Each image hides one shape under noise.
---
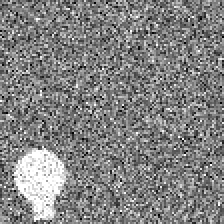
light light bulb, bottom left
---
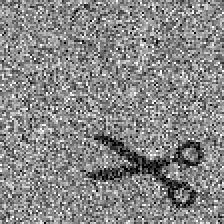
dark pair of scissors
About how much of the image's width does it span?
half
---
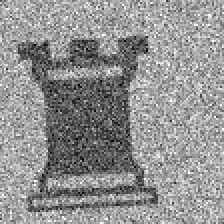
dark chess rook
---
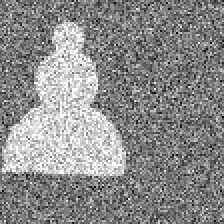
light chess pawn
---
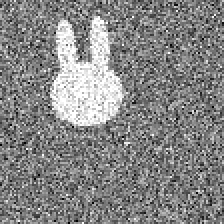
light rabbit's head
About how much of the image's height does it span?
half
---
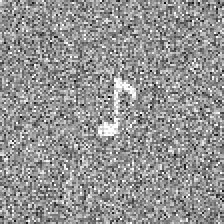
light musical note, centre
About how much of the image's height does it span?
a quarter
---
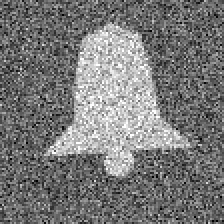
light bell
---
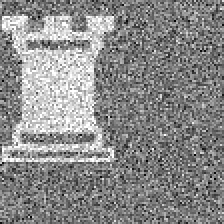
light chess rook
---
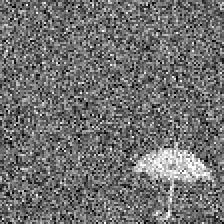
light umbrella, bottom right
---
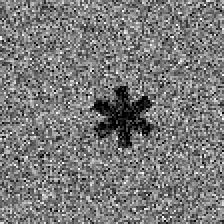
dark asterisk, centre
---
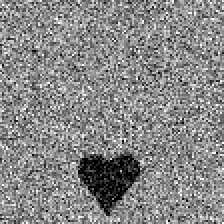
dark heart, bottom middle
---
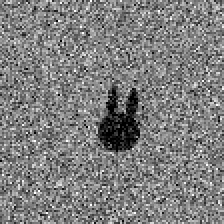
dark rabbit's head, centre
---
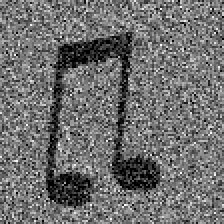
dark pair of musical notes
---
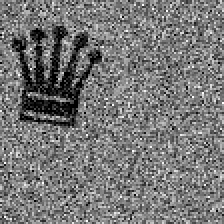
dark chess queen
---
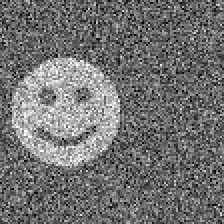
light smiling face
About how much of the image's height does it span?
half
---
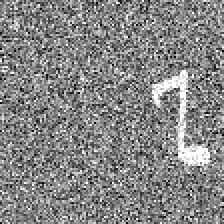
light musical note, middle right
